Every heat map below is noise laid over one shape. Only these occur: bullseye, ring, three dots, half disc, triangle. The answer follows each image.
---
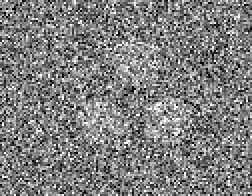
light three dots
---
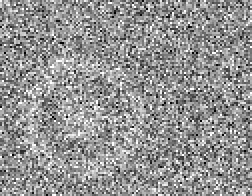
light bullseye
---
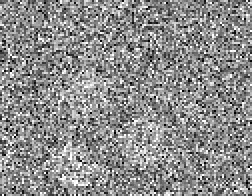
light three dots
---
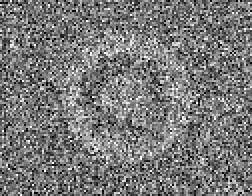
light bullseye
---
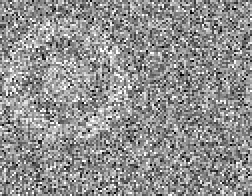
light bullseye
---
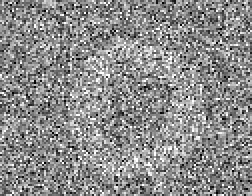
light ring
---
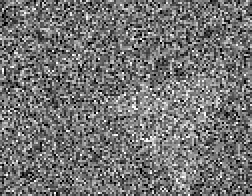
light triangle
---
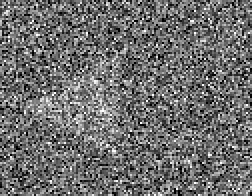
light triangle
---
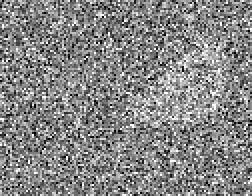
light half disc
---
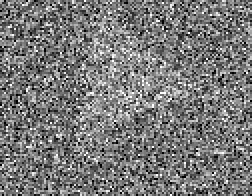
light triangle
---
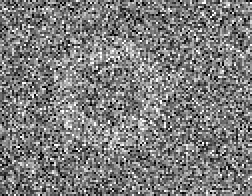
light ring
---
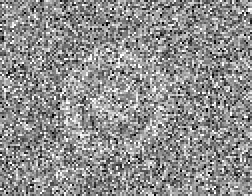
light bullseye
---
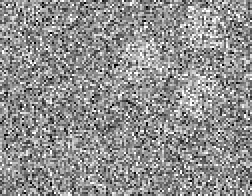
light three dots
